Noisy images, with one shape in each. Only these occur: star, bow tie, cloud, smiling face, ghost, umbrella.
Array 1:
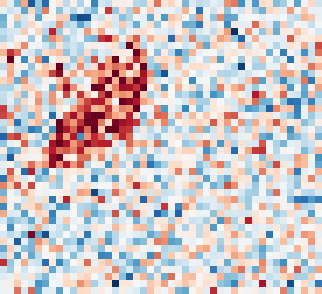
umbrella
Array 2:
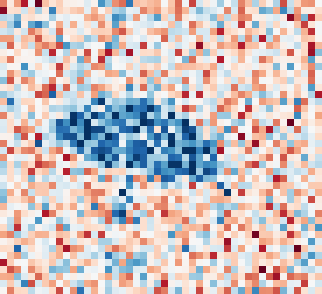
umbrella
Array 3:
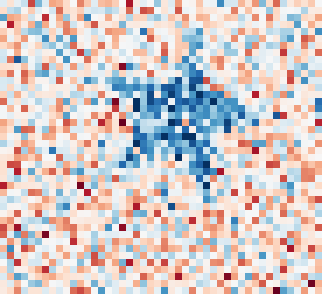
star
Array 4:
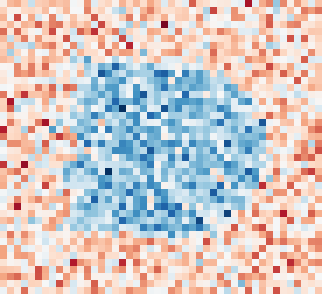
ghost
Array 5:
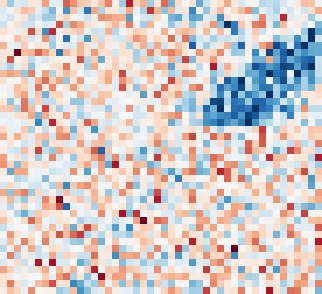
umbrella
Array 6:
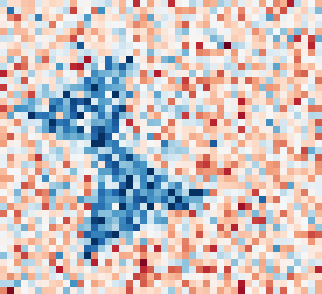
bow tie
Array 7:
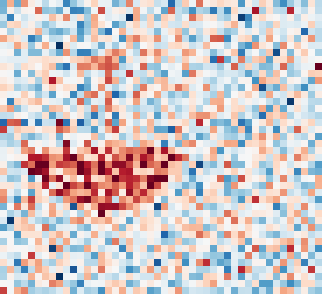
umbrella
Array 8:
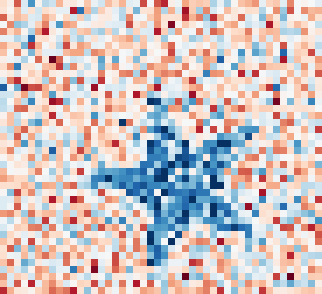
star
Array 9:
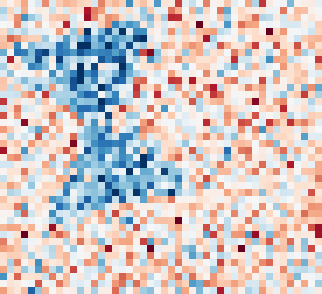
bow tie
